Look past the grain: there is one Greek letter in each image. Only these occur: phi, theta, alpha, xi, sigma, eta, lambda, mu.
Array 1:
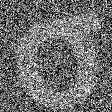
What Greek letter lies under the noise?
sigma
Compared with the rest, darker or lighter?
lighter
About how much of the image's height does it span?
nearly all
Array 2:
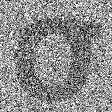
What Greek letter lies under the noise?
sigma
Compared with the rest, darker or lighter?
darker
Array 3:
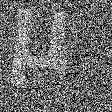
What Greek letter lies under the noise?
mu
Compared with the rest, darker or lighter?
lighter
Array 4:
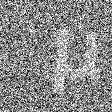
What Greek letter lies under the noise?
mu
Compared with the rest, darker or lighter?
lighter
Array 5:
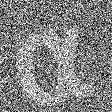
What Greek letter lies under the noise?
alpha
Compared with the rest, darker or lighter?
lighter
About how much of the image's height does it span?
two thirds
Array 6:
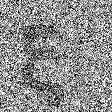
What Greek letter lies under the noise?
xi
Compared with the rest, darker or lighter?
darker
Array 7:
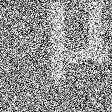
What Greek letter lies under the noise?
mu
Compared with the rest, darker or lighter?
lighter
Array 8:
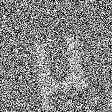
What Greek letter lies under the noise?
mu
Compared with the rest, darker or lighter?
lighter
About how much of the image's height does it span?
two thirds
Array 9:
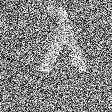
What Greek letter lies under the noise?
lambda
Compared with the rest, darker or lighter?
lighter
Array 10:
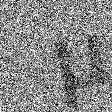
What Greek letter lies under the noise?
mu
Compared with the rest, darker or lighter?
darker
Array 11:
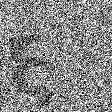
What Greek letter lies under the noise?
xi
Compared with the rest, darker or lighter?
darker
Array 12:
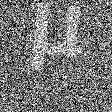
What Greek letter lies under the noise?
mu
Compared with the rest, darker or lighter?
lighter
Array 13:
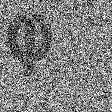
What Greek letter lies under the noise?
phi
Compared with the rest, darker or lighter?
darker
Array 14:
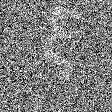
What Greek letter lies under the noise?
xi
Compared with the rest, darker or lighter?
lighter
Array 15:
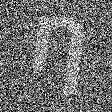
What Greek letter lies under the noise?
eta
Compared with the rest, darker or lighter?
lighter
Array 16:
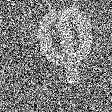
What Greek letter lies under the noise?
phi
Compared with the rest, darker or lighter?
lighter
